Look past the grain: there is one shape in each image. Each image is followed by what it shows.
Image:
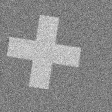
light cross
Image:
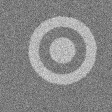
light bullseye
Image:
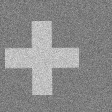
light cross
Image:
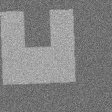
light square with a notch
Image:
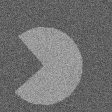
light disc with a wedge cut out
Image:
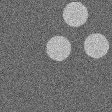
light three dots
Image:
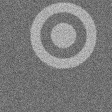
light bullseye
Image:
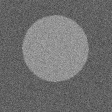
light disc
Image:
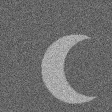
light crescent
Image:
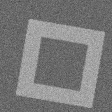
light square frame
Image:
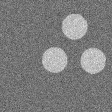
light three dots
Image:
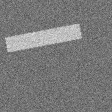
light bar
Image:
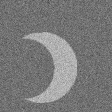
light crescent
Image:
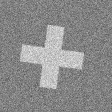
light cross
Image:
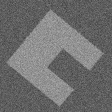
light square with a notch
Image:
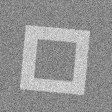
light square frame
